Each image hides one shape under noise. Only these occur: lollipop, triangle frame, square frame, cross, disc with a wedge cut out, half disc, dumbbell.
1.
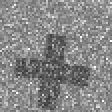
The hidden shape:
cross
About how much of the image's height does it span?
two thirds
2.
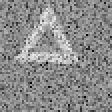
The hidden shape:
triangle frame
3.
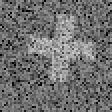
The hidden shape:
cross
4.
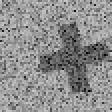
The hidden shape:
cross
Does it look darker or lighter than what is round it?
darker
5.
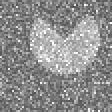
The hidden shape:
disc with a wedge cut out
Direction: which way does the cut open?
up
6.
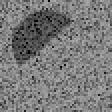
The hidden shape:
half disc
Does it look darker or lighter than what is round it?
darker
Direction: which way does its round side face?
up and left
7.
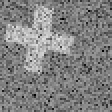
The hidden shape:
cross
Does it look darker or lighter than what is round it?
lighter
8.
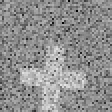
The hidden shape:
cross
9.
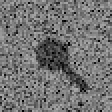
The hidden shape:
lollipop
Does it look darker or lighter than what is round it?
darker
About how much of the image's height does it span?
half
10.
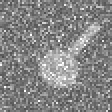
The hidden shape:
lollipop
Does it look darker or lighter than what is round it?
lighter
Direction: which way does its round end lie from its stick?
down and left
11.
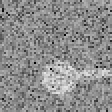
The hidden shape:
lollipop
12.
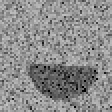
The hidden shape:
half disc
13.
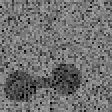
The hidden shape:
dumbbell
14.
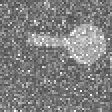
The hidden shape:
lollipop
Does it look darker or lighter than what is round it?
lighter
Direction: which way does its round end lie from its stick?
right
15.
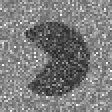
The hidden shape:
disc with a wedge cut out
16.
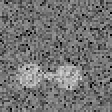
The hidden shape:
dumbbell
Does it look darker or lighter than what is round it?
lighter
